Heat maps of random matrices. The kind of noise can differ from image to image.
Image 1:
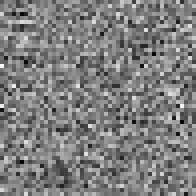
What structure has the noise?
low rank plus noise
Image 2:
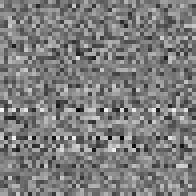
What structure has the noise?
rows of uneven size
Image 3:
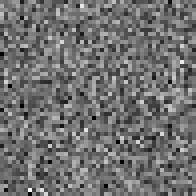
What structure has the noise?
independent entries
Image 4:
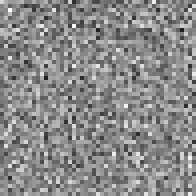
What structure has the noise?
low rank plus noise
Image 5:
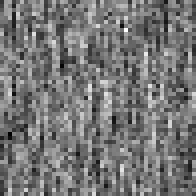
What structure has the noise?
streaked along the columns
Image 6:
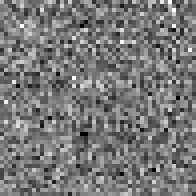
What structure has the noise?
low rank plus noise
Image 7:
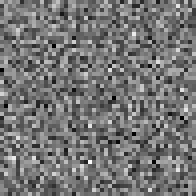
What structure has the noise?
low rank plus noise
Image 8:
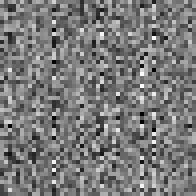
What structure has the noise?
columns of uneven size
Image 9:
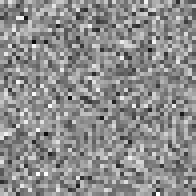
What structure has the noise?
independent entries
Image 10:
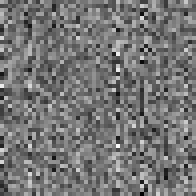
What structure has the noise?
columns of uneven size
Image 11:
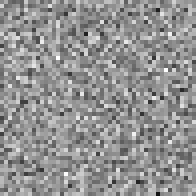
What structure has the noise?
independent entries
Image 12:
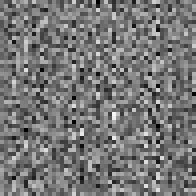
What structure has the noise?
columns of uneven size
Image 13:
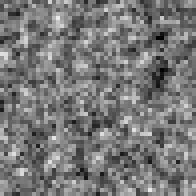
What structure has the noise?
blotchy
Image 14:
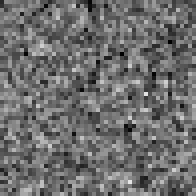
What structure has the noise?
blotchy
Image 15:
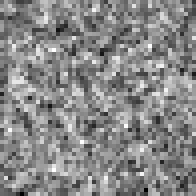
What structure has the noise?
blotchy
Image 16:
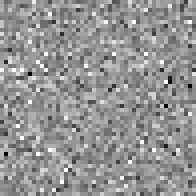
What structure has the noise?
heavy tails
